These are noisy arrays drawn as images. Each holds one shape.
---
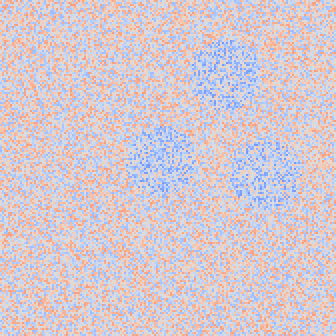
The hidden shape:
three dots
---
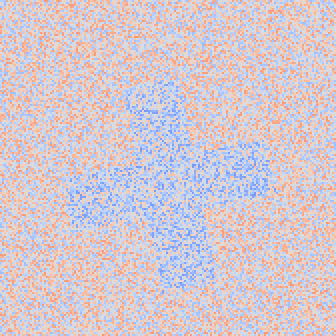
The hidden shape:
cross
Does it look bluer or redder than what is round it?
bluer
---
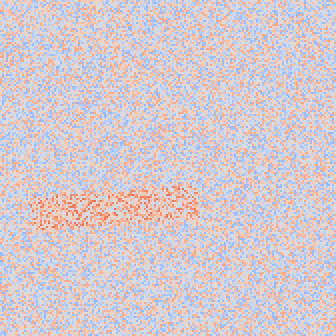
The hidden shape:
bar
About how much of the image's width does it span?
half
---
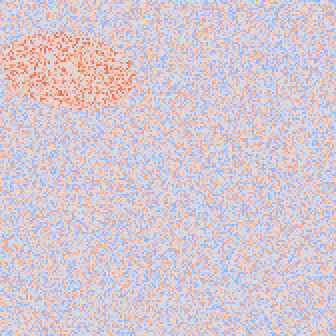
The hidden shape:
ellipse
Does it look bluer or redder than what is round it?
redder
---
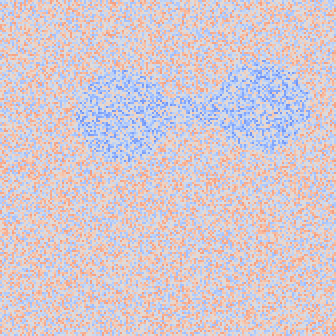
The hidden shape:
dumbbell
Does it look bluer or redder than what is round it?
bluer
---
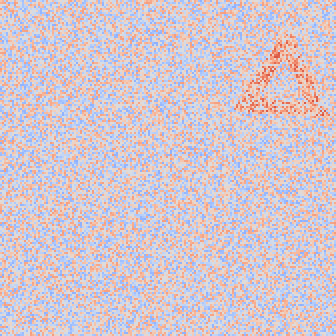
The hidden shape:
triangle frame
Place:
top right
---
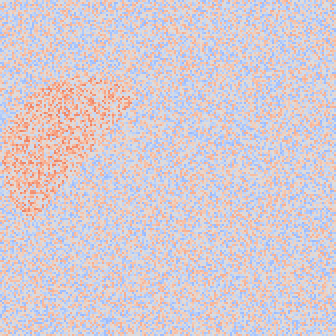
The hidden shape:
half disc
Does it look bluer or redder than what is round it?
redder
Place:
middle left
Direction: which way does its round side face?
up and left
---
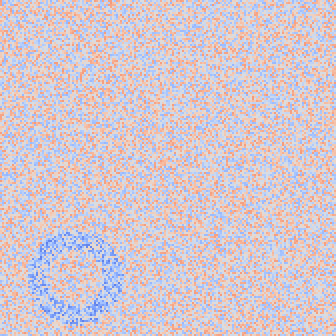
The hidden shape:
ring
